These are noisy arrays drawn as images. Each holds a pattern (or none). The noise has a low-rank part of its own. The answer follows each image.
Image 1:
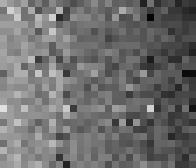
a smooth slope
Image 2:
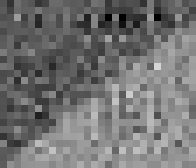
a sharp edge
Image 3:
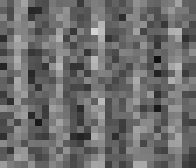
vertical stripes
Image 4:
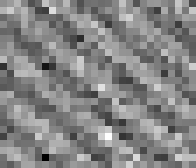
diagonal stripes
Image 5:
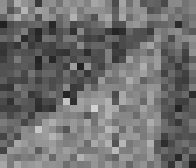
spokes from one point
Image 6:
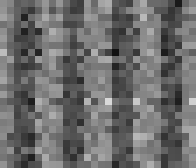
vertical stripes
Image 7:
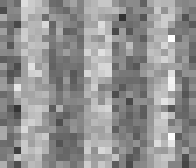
vertical stripes
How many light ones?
3
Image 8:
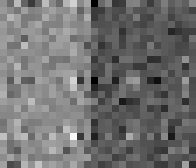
a sharp edge
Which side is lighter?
left
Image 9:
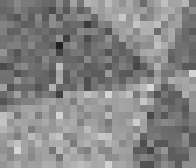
spokes from one point
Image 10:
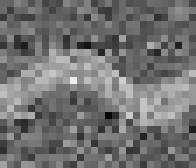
a wavy band
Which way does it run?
left to right
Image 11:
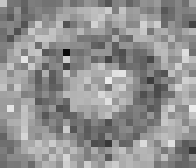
rings round one point
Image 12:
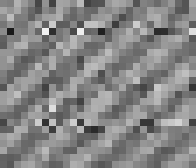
diagonal stripes
